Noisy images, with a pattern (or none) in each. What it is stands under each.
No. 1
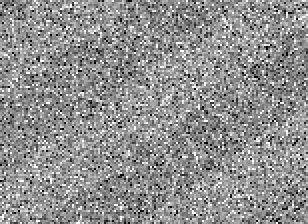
diagonal stripes
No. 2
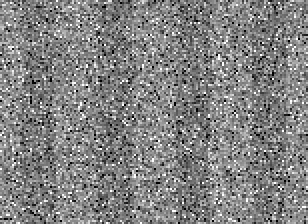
vertical stripes
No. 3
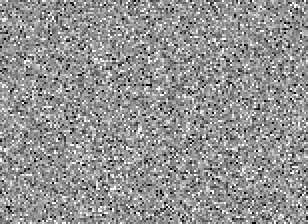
only noise
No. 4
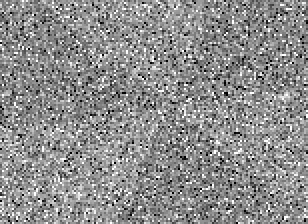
spokes from one point
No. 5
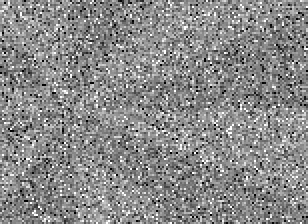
spokes from one point
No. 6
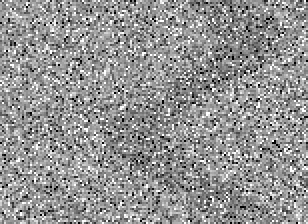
a wavy band
